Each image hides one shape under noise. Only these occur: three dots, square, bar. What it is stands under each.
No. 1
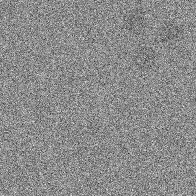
three dots
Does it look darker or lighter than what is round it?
darker
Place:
top right
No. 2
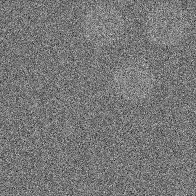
three dots
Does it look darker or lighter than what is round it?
lighter
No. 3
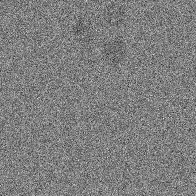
three dots
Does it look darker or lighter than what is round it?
darker
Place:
top middle
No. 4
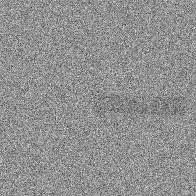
bar
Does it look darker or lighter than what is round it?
darker
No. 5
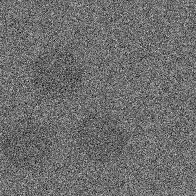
three dots
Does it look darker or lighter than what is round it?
darker
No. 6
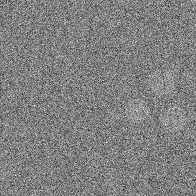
three dots
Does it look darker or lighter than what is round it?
lighter
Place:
middle right
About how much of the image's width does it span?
a third
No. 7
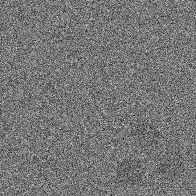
three dots
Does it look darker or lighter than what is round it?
darker
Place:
bottom right
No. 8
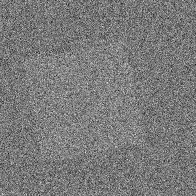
square
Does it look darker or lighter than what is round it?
lighter
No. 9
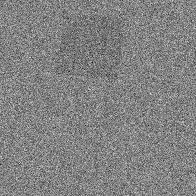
square
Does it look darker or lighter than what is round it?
darker
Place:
top middle
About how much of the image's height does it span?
a third
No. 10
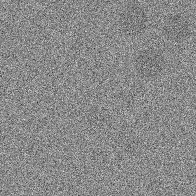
three dots
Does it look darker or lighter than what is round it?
darker
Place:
top right
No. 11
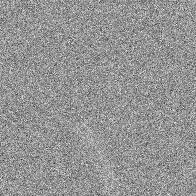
bar
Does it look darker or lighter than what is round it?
lighter
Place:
bottom middle
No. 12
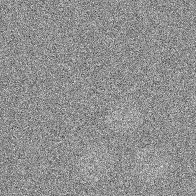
three dots
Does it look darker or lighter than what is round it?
lighter
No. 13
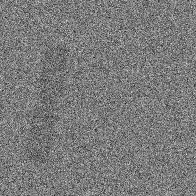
bar
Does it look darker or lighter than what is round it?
darker
